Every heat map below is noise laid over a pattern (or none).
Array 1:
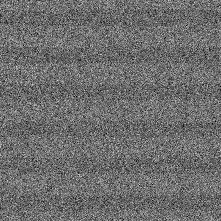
horizontal stripes
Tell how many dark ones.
6
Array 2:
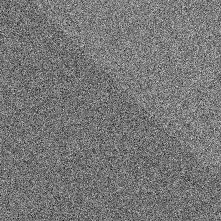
a sharp edge
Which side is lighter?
top right
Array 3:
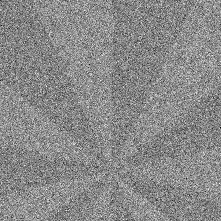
spokes from one point
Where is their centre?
bottom middle
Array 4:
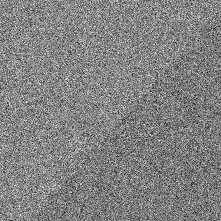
a sharp edge
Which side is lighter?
top left
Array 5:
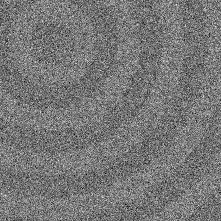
rings round one point
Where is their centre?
top left
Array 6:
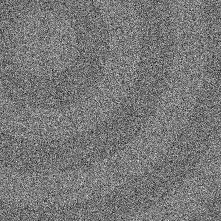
rings round one point
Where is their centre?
top left
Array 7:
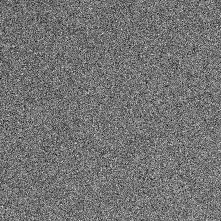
a smooth slope
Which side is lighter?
bottom right
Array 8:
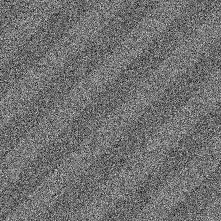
diagonal stripes
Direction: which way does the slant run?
bottom left to top right
